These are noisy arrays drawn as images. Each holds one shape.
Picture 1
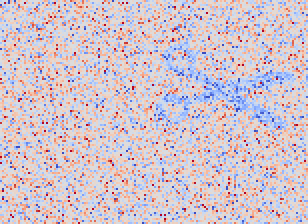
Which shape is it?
pair of scissors
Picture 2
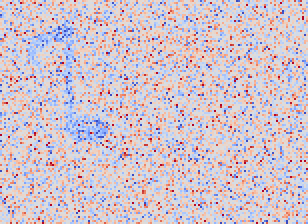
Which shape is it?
musical note
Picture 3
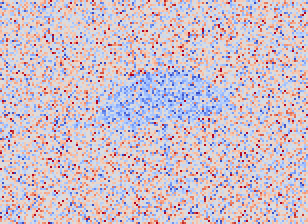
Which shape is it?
umbrella
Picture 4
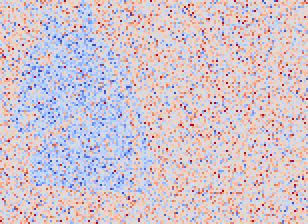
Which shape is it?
chess knight
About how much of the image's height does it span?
nearly all
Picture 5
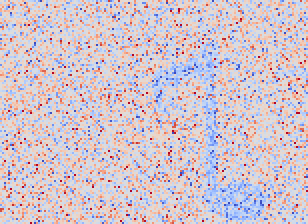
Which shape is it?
musical note
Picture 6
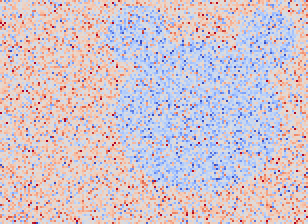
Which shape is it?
bear's head
